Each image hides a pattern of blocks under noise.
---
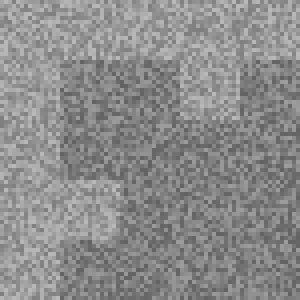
mirrored about the diagonal from the top left
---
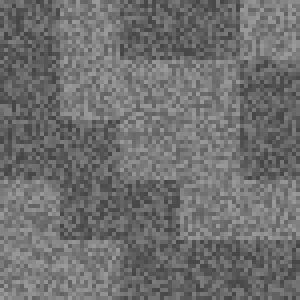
mirrored about the diagonal from the bottom left
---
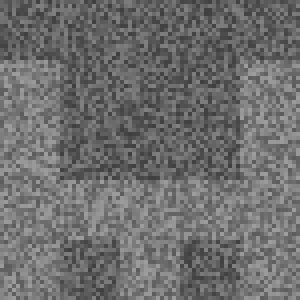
left and right mirror each other
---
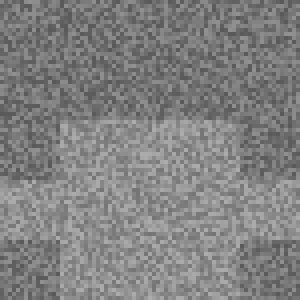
left and right mirror each other
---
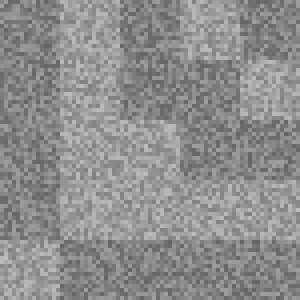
mirrored about the diagonal from the bottom left
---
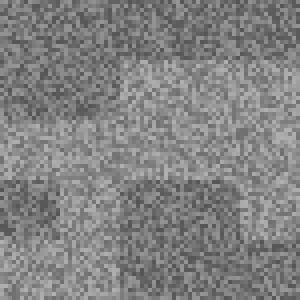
no symmetry
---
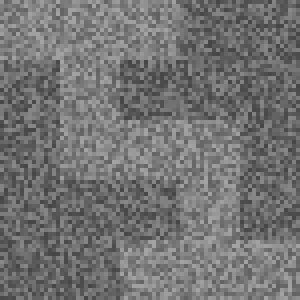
the same after a half turn
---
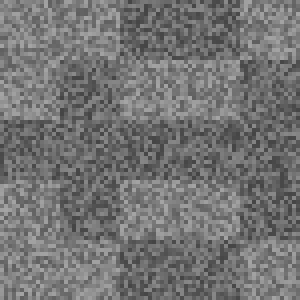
top and bottom mirror each other
